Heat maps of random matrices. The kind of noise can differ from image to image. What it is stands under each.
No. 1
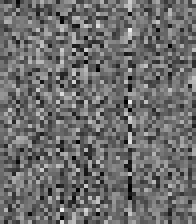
columns of uneven size
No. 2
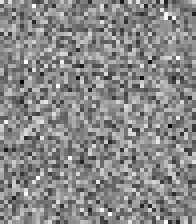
independent entries
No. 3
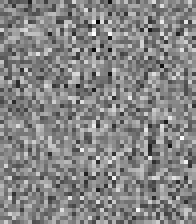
low rank plus noise
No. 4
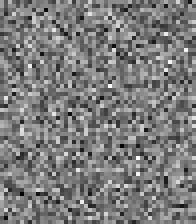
independent entries
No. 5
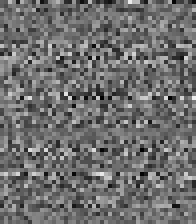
rows of uneven size
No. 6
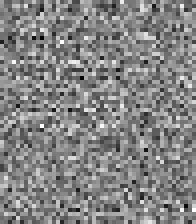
low rank plus noise
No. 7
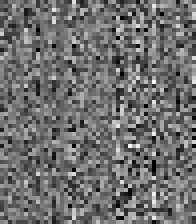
columns of uneven size
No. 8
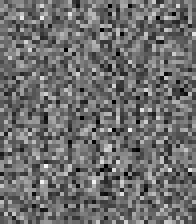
low rank plus noise
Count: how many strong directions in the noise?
one
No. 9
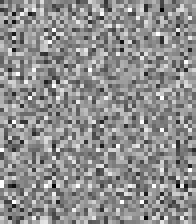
low rank plus noise
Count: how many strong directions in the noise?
three or four
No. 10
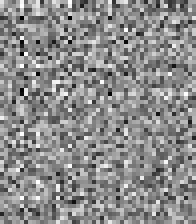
low rank plus noise
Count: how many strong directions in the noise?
one
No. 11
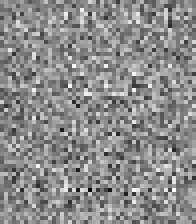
low rank plus noise
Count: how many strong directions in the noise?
one
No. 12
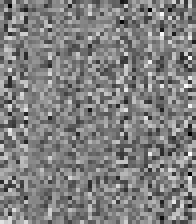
columns of uneven size
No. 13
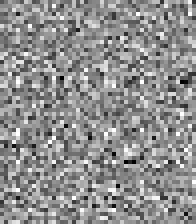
low rank plus noise
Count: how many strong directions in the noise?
one
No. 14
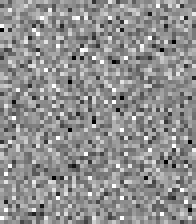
heavy tails
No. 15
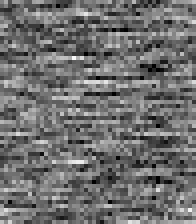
streaked along the rows
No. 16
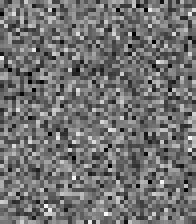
independent entries
